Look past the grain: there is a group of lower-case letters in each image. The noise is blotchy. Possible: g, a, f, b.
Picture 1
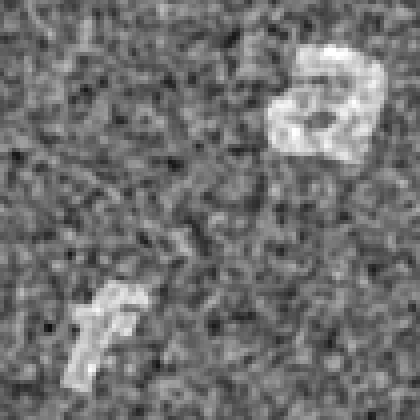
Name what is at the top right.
a
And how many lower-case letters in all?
2
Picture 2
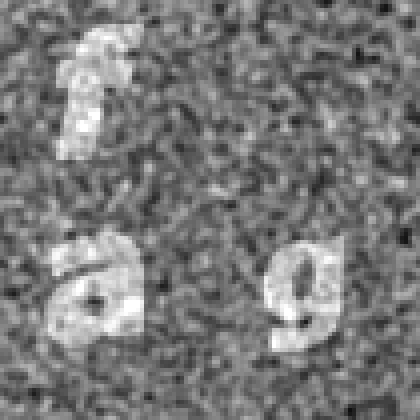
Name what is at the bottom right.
g
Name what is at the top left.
f
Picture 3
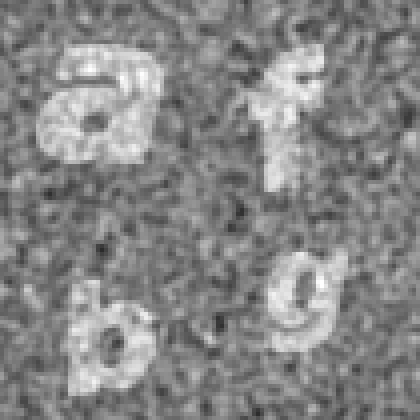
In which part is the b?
bottom left
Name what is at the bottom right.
g
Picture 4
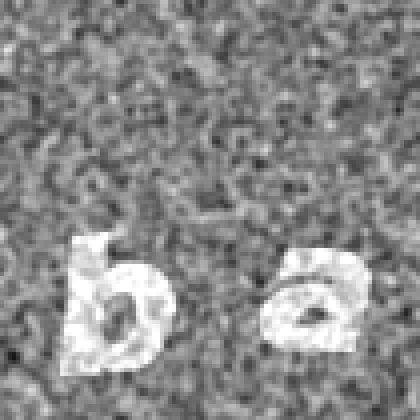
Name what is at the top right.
nothing
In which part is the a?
bottom right
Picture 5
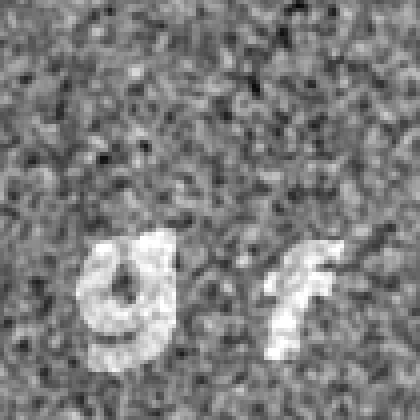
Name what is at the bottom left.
g
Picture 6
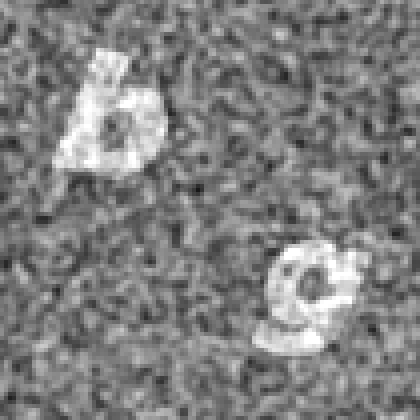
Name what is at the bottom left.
nothing
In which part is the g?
bottom right
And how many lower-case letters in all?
2
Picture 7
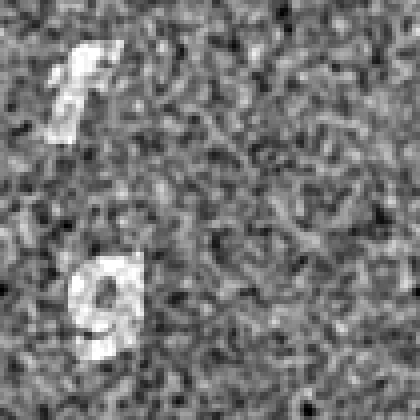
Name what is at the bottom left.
g
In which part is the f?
top left
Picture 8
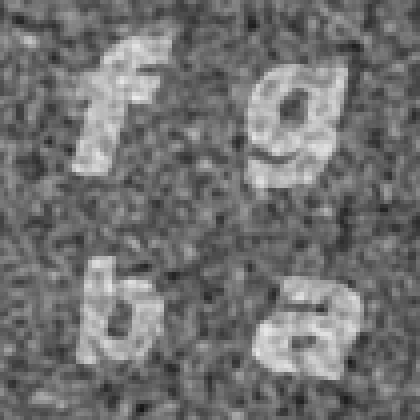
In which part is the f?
top left
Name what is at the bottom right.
a
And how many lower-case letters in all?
4
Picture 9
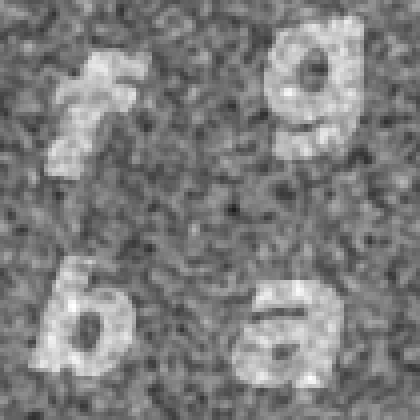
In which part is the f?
top left
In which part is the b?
bottom left
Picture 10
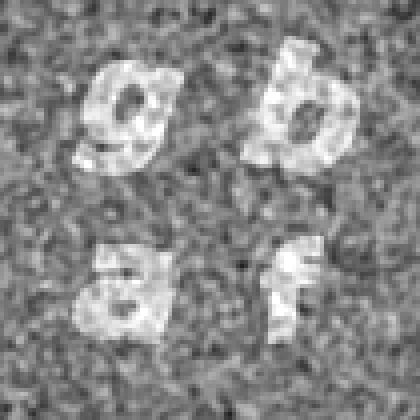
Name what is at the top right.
b
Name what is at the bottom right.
f
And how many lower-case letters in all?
4
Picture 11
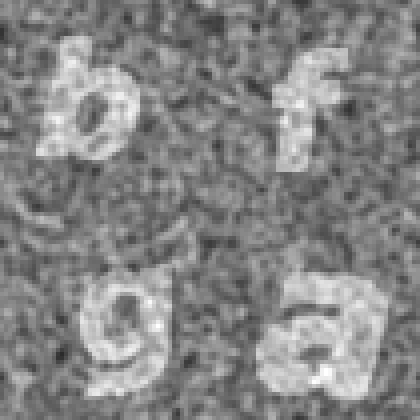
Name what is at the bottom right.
a
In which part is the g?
bottom left
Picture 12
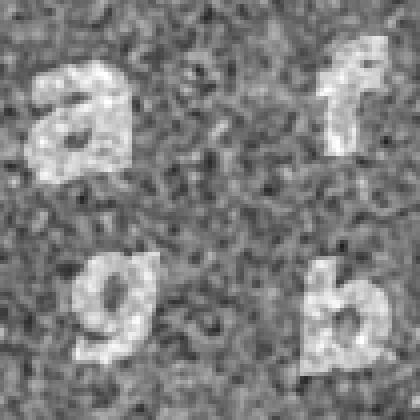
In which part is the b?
bottom right
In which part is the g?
bottom left
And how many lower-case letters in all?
4
